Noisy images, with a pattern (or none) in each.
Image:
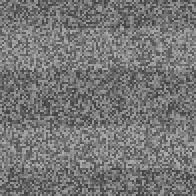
horizontal stripes
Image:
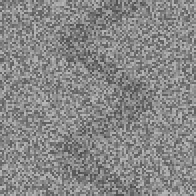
a wavy band
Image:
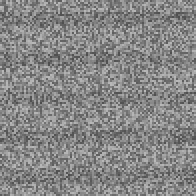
horizontal stripes
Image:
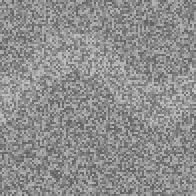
a wavy band
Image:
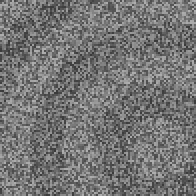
rings round one point
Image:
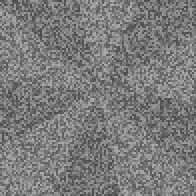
spokes from one point
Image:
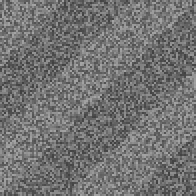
diagonal stripes
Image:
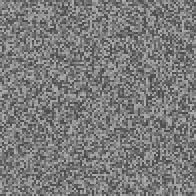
only noise
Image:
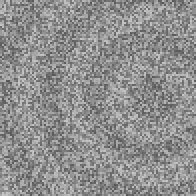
rings round one point
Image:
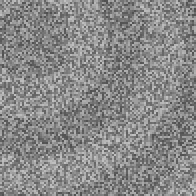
rings round one point
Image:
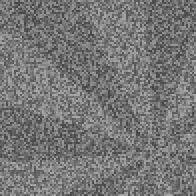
spokes from one point
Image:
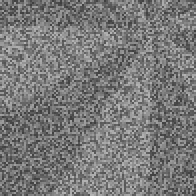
spokes from one point
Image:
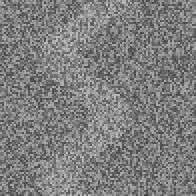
a wavy band
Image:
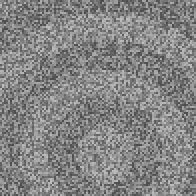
rings round one point
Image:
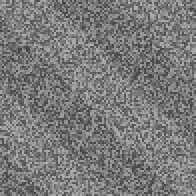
diagonal stripes
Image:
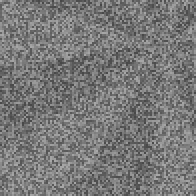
spokes from one point
